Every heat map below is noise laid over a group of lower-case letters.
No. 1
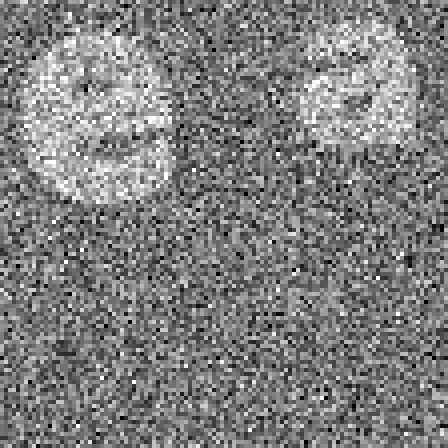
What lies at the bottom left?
nothing
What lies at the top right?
a
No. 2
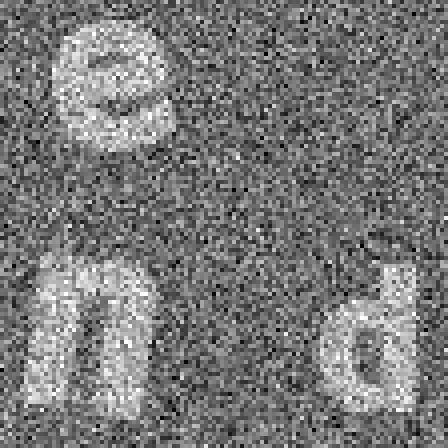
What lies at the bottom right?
d
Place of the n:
bottom left
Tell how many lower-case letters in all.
3
